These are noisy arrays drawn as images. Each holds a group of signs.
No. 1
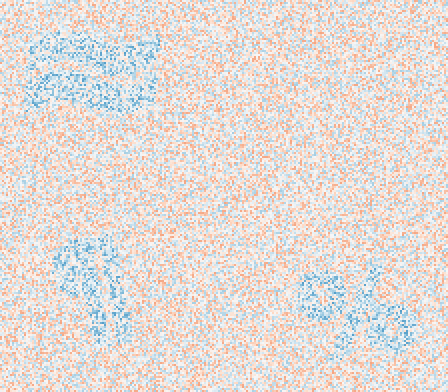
top left: approximately sign; bottom left: pilcrow; bottom right: percent sign
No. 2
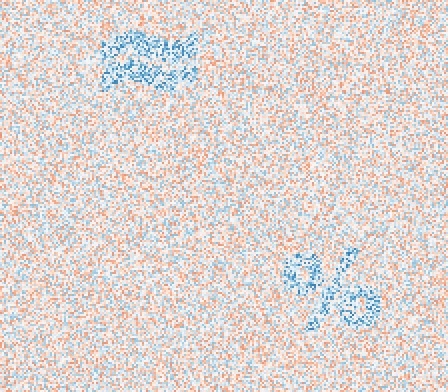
top left: approximately sign; bottom right: percent sign
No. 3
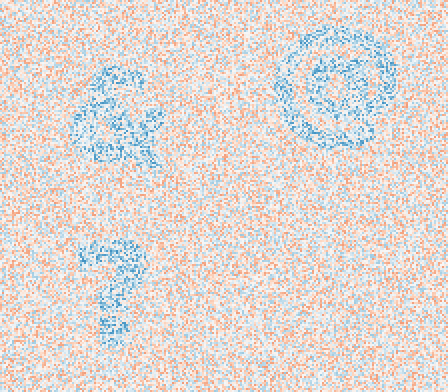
top left: ampersand; top right: at sign; bottom left: question mark
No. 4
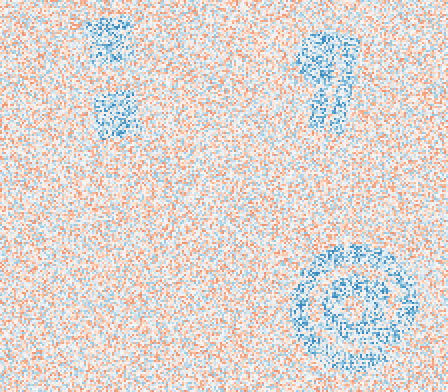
top left: colon; top right: pilcrow; bottom right: at sign
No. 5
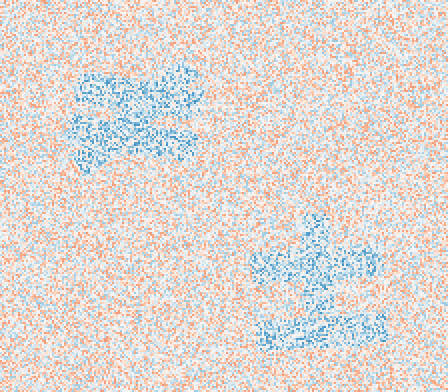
top left: not-equal sign; bottom right: plus-minus sign
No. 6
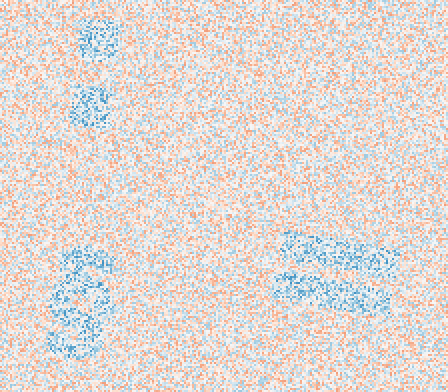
top left: colon; bottom left: section sign; bottom right: equals sign
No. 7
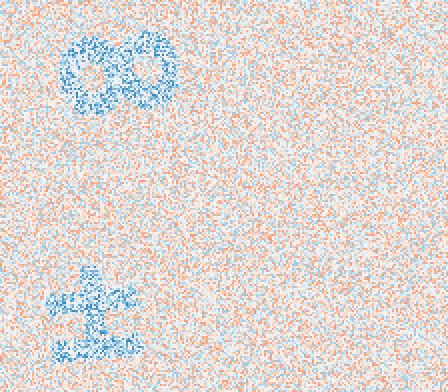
top left: infinity sign; bottom left: plus-minus sign
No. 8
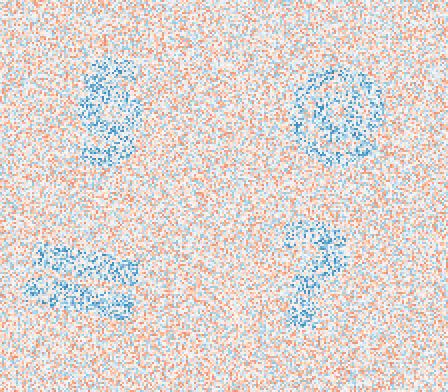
top left: section sign; top right: at sign; bottom left: equals sign; bottom right: question mark
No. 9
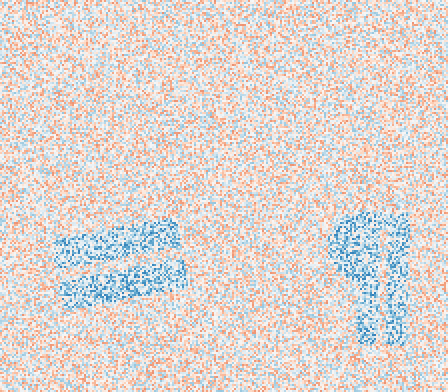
bottom left: equals sign; bottom right: pilcrow
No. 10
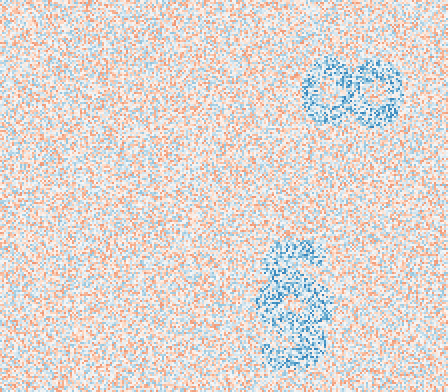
top right: infinity sign; bottom right: section sign
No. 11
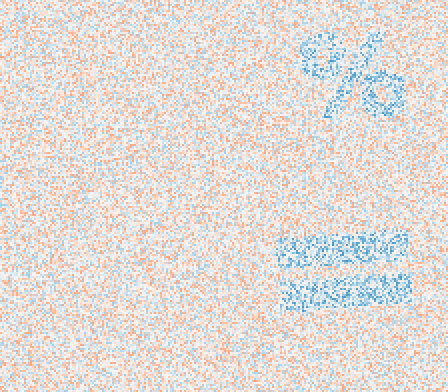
top right: percent sign; bottom right: equals sign
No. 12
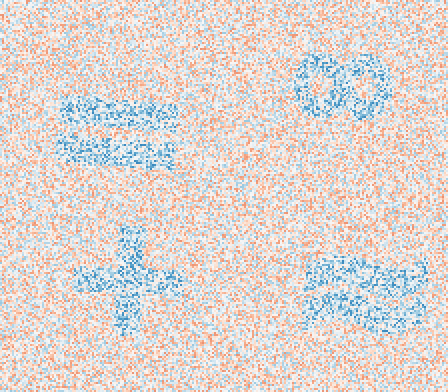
top left: equals sign; top right: infinity sign; bottom left: plus sign; bottom right: approximately sign
